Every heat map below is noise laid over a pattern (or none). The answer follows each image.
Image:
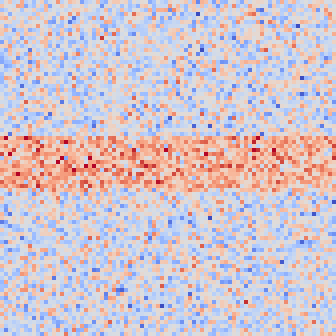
one horizontal stripe
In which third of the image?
middle
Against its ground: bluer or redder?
redder
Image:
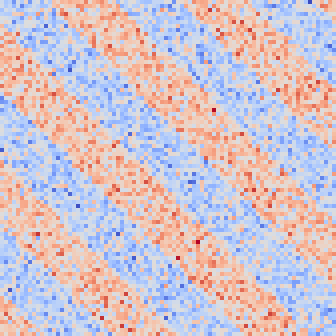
diagonal stripes
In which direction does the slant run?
top left to bottom right
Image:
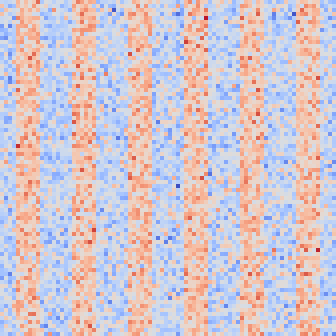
vertical stripes
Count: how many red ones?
6
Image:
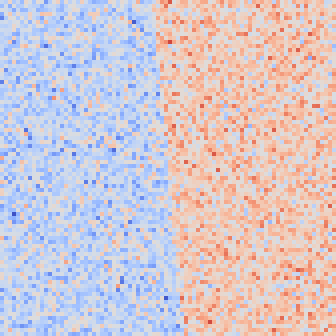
a sharp edge
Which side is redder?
right
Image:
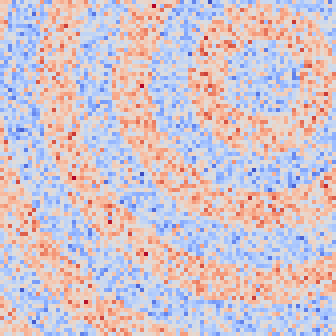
rings round one point
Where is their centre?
top right
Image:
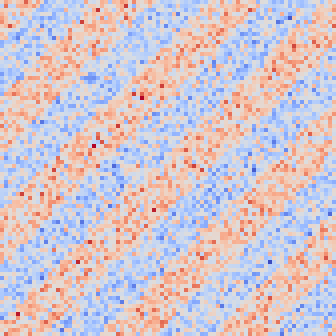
diagonal stripes
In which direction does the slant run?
bottom left to top right
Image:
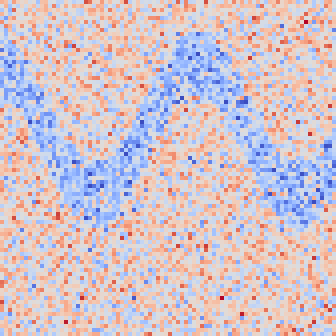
a wavy band
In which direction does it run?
left to right
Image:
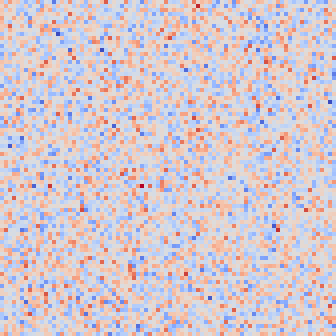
only noise
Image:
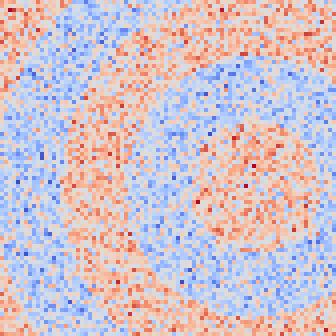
rings round one point
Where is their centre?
middle right
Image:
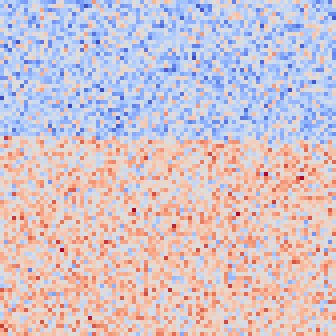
a sharp edge
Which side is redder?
bottom
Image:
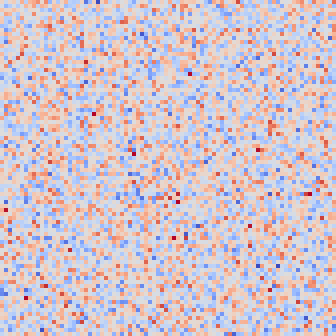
only noise
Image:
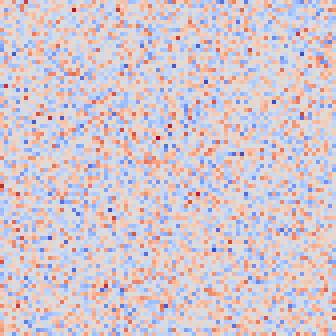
only noise
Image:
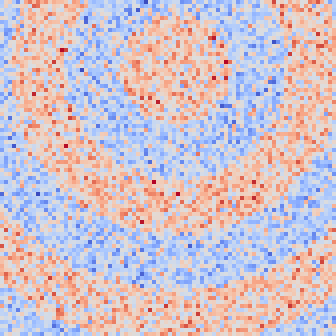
rings round one point
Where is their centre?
top middle
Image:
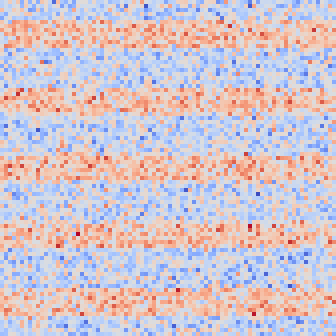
horizontal stripes
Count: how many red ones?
5
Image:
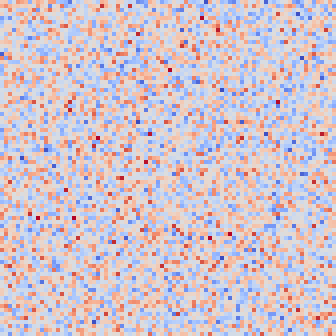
only noise
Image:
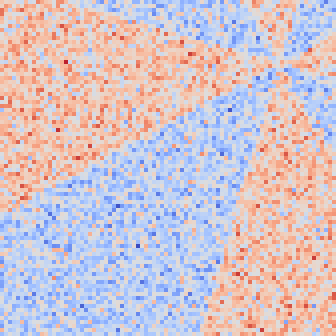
spokes from one point
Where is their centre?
top right
